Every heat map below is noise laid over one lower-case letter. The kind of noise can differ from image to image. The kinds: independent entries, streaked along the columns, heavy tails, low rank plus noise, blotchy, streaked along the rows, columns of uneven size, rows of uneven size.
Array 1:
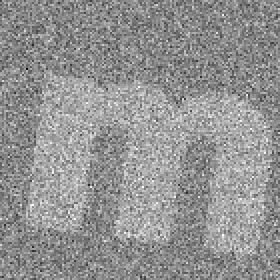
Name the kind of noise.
independent entries
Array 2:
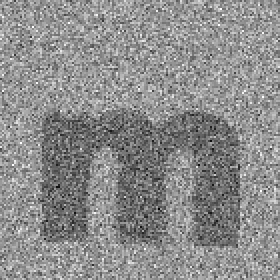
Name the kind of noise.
independent entries
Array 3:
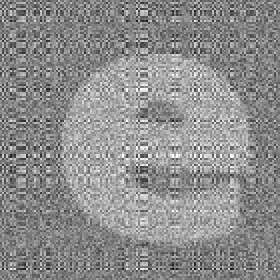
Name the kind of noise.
low rank plus noise
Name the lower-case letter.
e
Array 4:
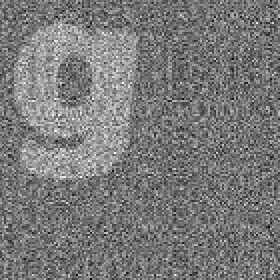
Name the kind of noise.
low rank plus noise
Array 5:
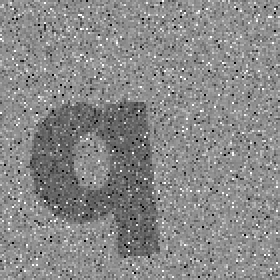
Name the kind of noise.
heavy tails
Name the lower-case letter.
q
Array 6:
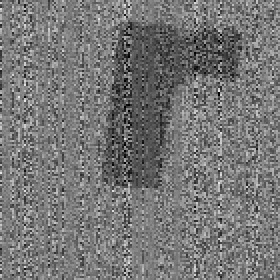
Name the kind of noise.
columns of uneven size
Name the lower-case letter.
r
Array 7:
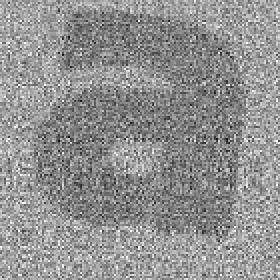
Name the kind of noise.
low rank plus noise
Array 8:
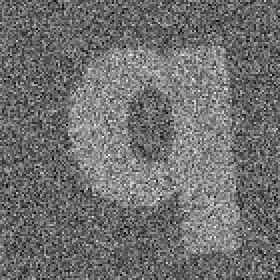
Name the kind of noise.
independent entries
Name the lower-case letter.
q
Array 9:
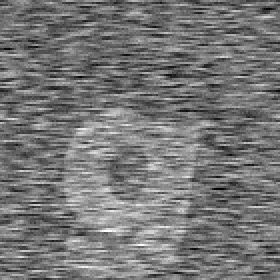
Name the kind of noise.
streaked along the rows
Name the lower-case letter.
g
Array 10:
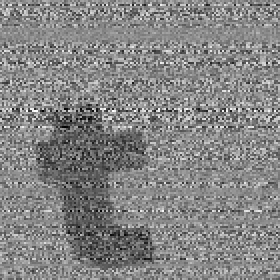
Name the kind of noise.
rows of uneven size
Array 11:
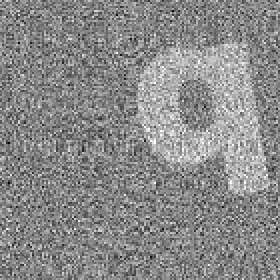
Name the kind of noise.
low rank plus noise
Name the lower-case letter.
q
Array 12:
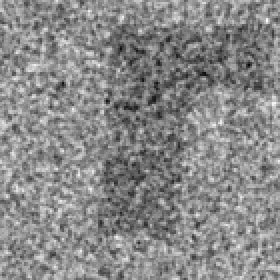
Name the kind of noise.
blotchy
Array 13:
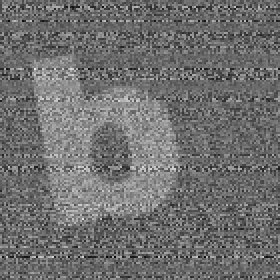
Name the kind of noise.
rows of uneven size
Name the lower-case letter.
b
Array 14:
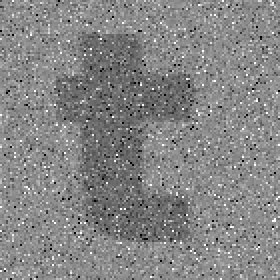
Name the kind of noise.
heavy tails
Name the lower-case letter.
t
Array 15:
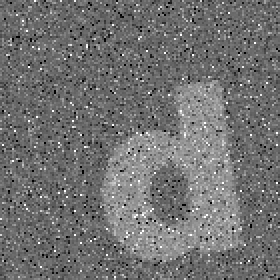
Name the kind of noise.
heavy tails
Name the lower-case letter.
d
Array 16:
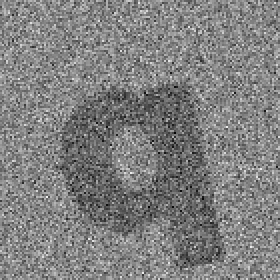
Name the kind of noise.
independent entries
